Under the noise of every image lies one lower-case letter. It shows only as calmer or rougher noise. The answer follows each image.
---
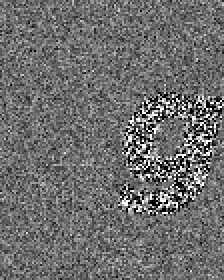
rough g
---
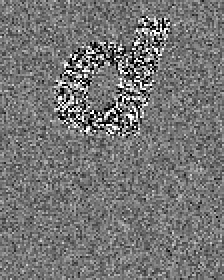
rough d
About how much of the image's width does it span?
half
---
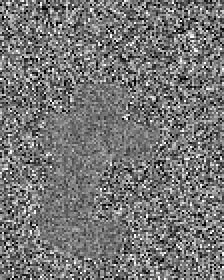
calm t
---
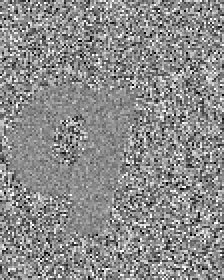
calm q
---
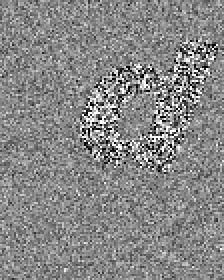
rough d
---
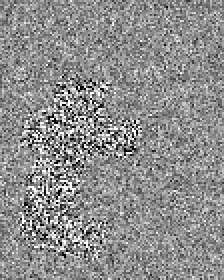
rough t
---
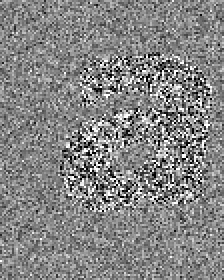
rough a
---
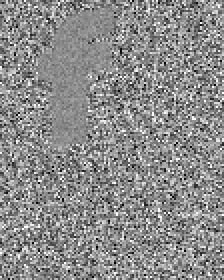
calm f
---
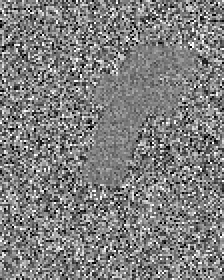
calm f
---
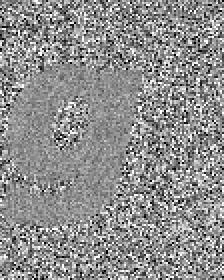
calm g
